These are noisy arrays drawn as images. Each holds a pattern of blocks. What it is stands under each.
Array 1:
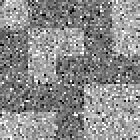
mirrored about the diagonal from the top left
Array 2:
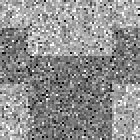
left and right mirror each other
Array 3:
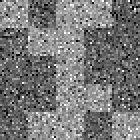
the same after a half turn
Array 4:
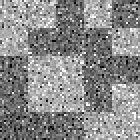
mirrored about the diagonal from the bottom left
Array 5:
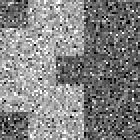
top and bottom mirror each other
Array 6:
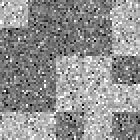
mirrored about the diagonal from the top left
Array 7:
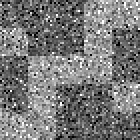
the same after a half turn
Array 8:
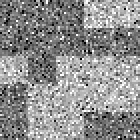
no symmetry
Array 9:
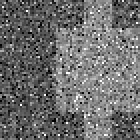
top and bottom mirror each other
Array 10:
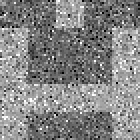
left and right mirror each other
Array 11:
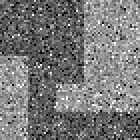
no symmetry
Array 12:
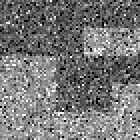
no symmetry
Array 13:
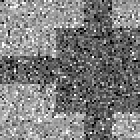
top and bottom mirror each other
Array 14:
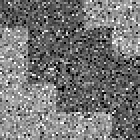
mirrored about the diagonal from the bottom left
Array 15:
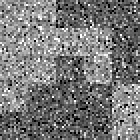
no symmetry
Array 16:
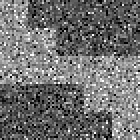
the same after a half turn
